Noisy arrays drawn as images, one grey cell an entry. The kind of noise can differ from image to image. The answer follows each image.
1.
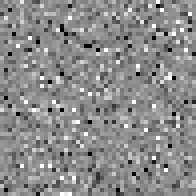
heavy tails
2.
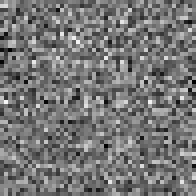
low rank plus noise
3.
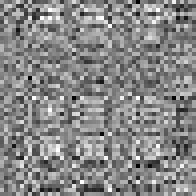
low rank plus noise
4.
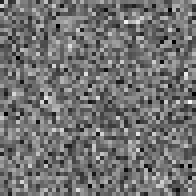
independent entries
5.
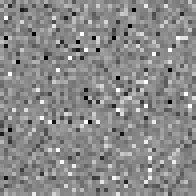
heavy tails
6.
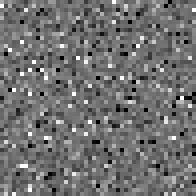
heavy tails
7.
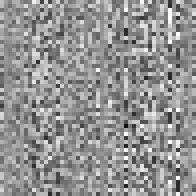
columns of uneven size
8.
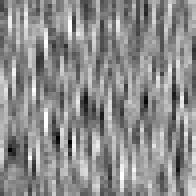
streaked along the columns
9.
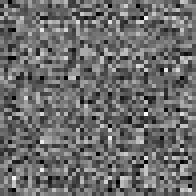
low rank plus noise
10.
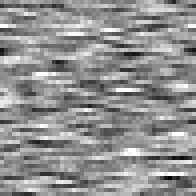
streaked along the rows
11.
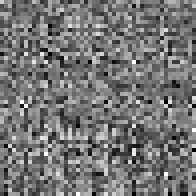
low rank plus noise
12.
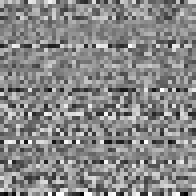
rows of uneven size
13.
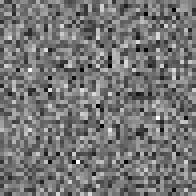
low rank plus noise
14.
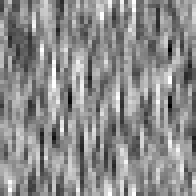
streaked along the columns
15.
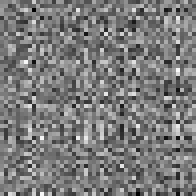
low rank plus noise
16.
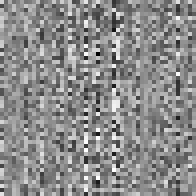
columns of uneven size
